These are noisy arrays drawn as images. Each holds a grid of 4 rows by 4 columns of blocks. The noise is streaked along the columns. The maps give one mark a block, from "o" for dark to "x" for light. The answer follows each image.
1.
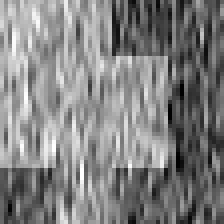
xxoo
xxxo
xxxo
oxoo
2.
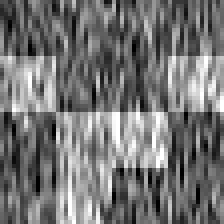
oooo
xoox
oxxo
oxoo
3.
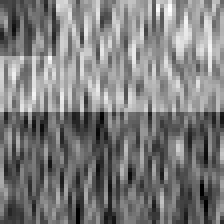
oxxx
xxxx
oooo
oooo
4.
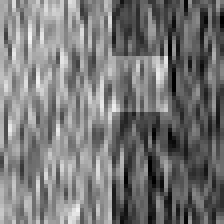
xxoo
xxxo
xxoo
xxoo
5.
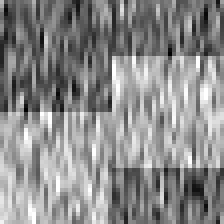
oooo
ooxx
xxxx
xxoo
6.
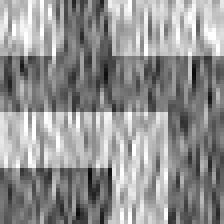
xoxx
oooo
xxxo
ooxo
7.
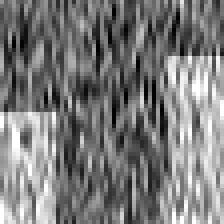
oooo
ooox
xoox
xoox
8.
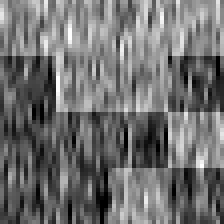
xxxx
oxxo
ooox
ooxo
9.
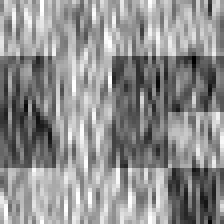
xxxx
oxoo
oxox
xxxo
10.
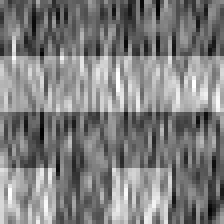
oooo
xxxx
oooo
xoxo
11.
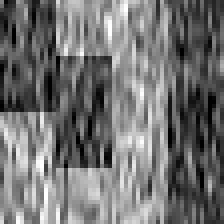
oxxo
ooxo
xoxo
xxxo
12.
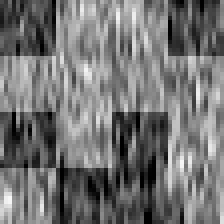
oxxo
xxxx
oxox
xoox
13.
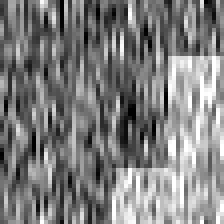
oooo
ooox
ooox
ooxx
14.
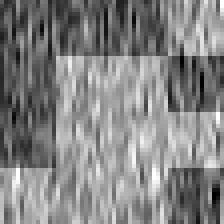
ooox
oxxo
oxxx
xxxo
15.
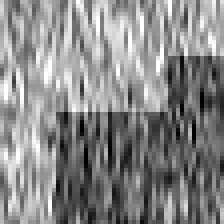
xxxx
xxxo
xooo
xooo
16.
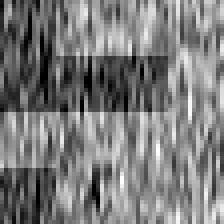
oxxx
ooox
xxxx
oxxx
